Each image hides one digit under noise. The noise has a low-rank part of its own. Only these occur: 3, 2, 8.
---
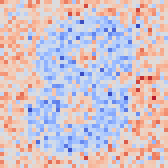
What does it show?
blue 8
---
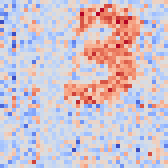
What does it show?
red 3
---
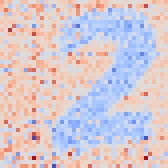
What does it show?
blue 2
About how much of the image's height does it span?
nearly all
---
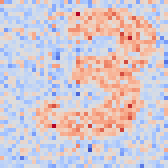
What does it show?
red 3
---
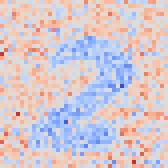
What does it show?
blue 2
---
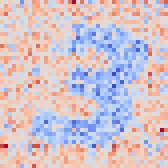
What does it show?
blue 3
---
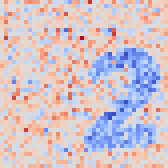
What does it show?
blue 2
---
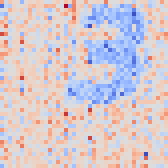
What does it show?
blue 3
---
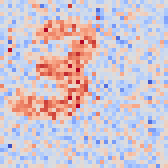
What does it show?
red 3
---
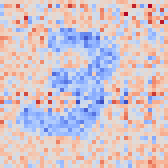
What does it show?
blue 3
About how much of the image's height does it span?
two thirds
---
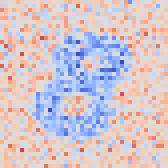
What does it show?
blue 8
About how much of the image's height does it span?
two thirds
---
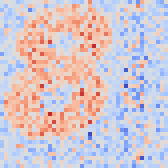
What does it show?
red 8
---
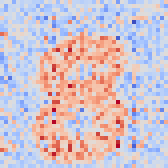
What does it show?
red 8
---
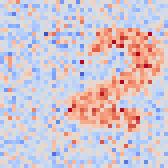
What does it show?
red 2
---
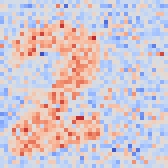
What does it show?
red 2
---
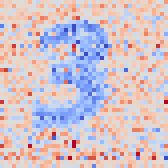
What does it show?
blue 3
